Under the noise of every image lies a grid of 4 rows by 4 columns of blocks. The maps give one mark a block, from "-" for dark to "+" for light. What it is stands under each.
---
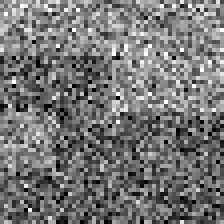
+ + + +
- - + +
+ - - -
- - - -
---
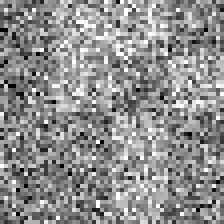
- + + -
- + - +
- - + -
- - + -
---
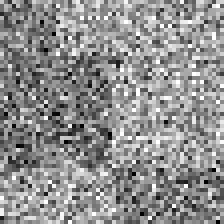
- + + +
- - + +
- - + +
+ + - -
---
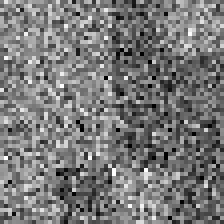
+ + - +
+ + - -
+ + - -
+ - + -
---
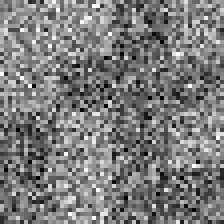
+ + - +
+ - - -
- + - +
- + - -
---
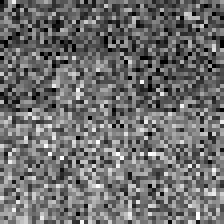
- - - -
- + - -
+ + + +
+ + + +
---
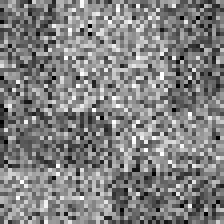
- + + -
- + + -
- - + +
+ + - -
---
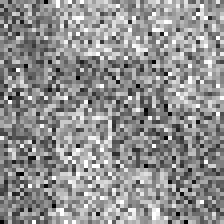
- + + +
- - - +
- + - -
- + + -
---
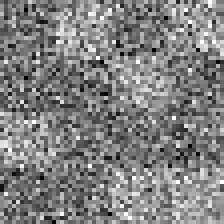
- + - +
- - + -
+ - - -
- - + +
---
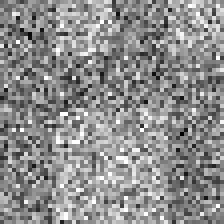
- + - +
- - - -
- + + -
- + + -
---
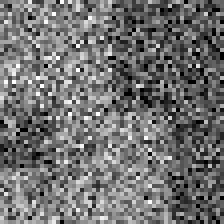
+ + - -
+ + - -
- + + -
+ + + -
